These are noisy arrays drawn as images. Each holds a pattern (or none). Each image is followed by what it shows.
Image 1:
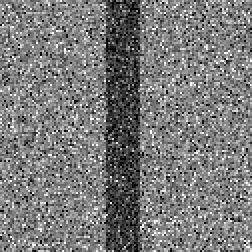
one vertical stripe
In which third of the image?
middle
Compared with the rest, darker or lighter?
darker
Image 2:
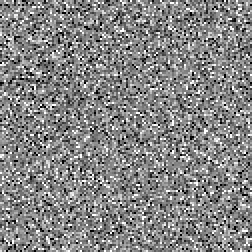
only noise
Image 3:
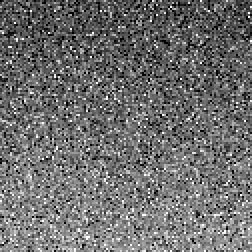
a smooth slope
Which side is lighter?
bottom
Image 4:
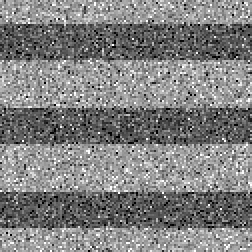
horizontal stripes
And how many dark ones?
3
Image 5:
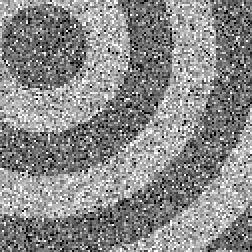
rings round one point
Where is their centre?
top left
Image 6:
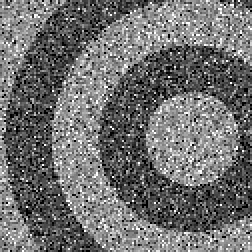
rings round one point
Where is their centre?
middle right
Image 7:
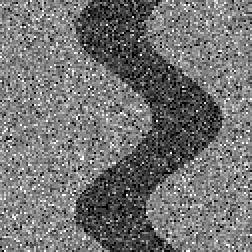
a wavy band
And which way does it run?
top to bottom
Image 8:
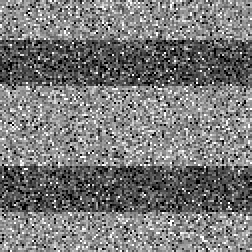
horizontal stripes
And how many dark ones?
2
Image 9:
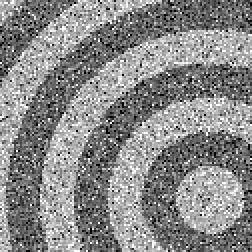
rings round one point
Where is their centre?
bottom right
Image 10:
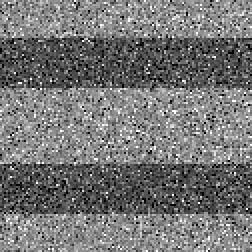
horizontal stripes
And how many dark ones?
2
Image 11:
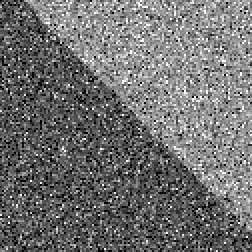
a sharp edge
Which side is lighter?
top right
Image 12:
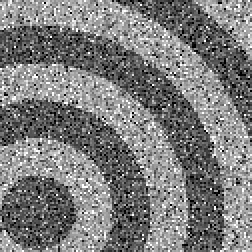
rings round one point
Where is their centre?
bottom left
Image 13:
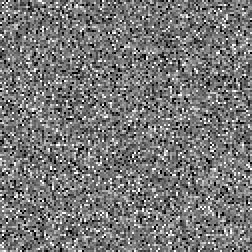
only noise
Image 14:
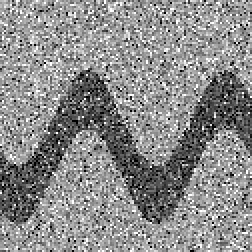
a wavy band
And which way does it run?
left to right
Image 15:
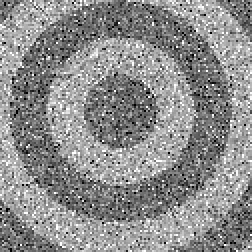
rings round one point
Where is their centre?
centre
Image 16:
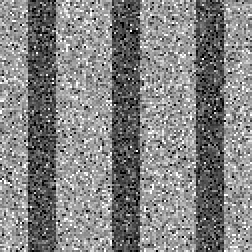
vertical stripes
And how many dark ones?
3
